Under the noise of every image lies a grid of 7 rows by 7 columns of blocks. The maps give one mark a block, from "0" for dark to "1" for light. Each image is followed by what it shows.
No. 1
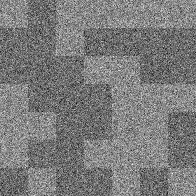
1011111
0010000
0001100
1000111
1100110
1001110
0100101
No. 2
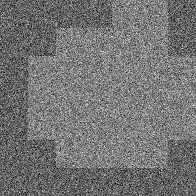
0000110
0011110
0111111
0111111
0111111
0011110
0000000
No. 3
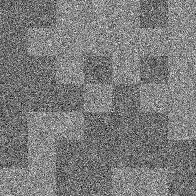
0011101
0111111
0010101
0001011
0110001
0100000
1100110
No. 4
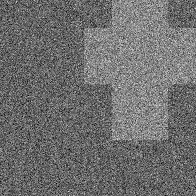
0000110
0001111
0001111
0000110
0000110
0000000
0000000
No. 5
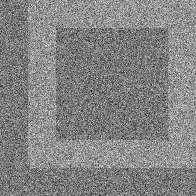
0111111
0100001
0100001
0100001
0100001
0111111
0000000
